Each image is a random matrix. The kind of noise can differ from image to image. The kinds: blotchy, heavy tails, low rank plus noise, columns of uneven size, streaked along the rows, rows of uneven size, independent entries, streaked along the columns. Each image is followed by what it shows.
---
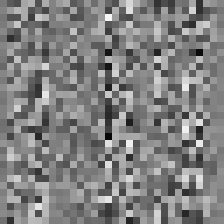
columns of uneven size
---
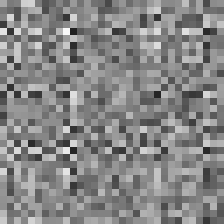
low rank plus noise
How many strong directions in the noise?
one
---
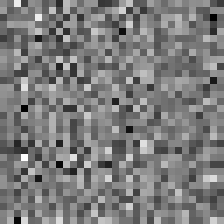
low rank plus noise
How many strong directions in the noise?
five to eight
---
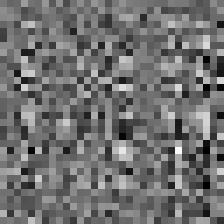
low rank plus noise
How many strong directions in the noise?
two
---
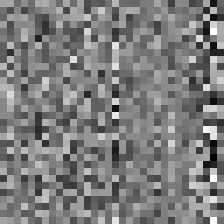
columns of uneven size
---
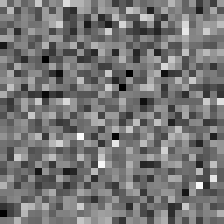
low rank plus noise
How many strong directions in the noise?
five to eight
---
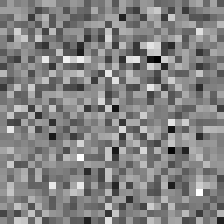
low rank plus noise
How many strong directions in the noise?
three or four
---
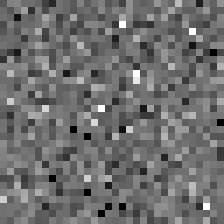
heavy tails
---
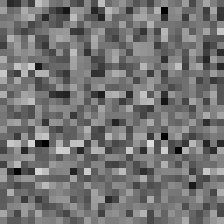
low rank plus noise
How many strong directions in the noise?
two
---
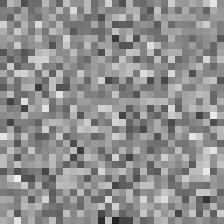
independent entries
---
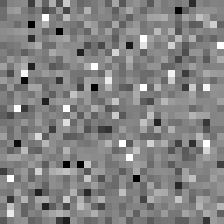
heavy tails
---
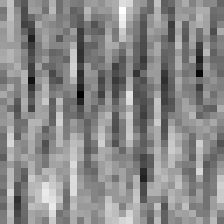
streaked along the columns
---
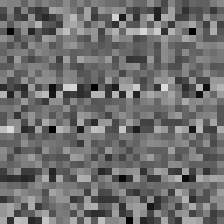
rows of uneven size
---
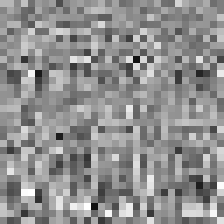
low rank plus noise
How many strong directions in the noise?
two
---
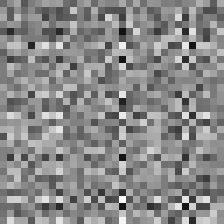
low rank plus noise
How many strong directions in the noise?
one
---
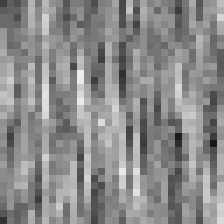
streaked along the columns
